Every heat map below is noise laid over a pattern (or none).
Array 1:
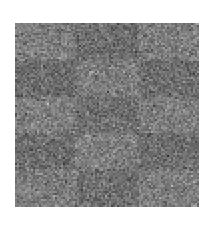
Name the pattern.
a checkerboard
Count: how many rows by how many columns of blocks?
5 by 3
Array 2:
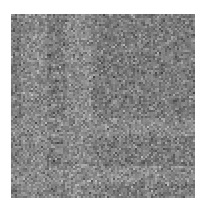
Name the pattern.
bands of rows crossing bands of columns
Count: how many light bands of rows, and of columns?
2 and 2
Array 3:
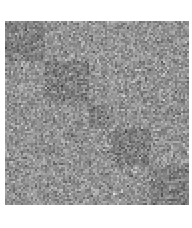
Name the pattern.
blocks along the diagonal
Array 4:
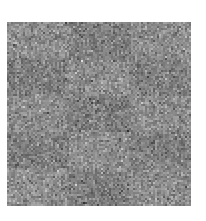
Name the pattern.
a checkerboard
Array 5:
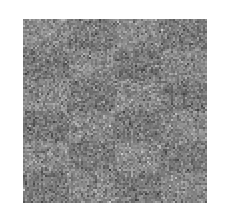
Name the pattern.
a checkerboard
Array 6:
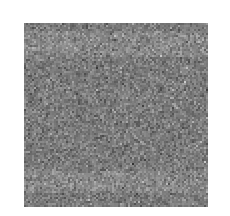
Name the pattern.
bands of rows
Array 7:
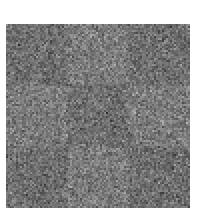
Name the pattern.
a checkerboard
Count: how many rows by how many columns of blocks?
3 by 3
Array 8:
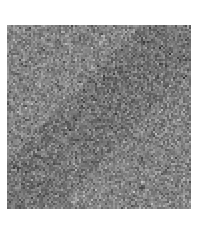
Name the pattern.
a diagonal band
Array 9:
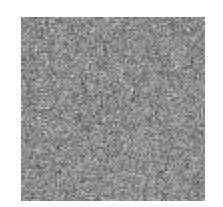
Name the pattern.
only noise
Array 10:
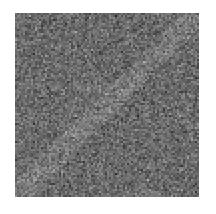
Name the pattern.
a diagonal band
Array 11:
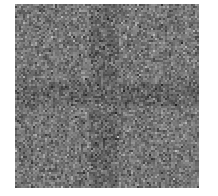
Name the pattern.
bands of rows crossing bands of columns
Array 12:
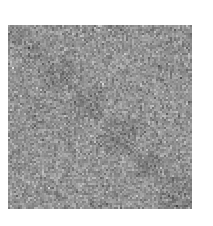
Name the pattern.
blocks along the diagonal
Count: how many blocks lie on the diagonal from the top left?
7
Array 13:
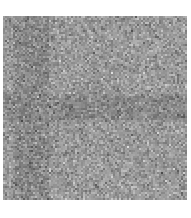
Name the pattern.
bands of rows crossing bands of columns
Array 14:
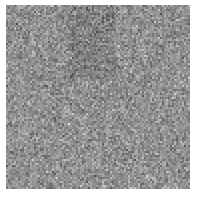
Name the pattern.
one block
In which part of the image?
top middle
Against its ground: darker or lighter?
darker
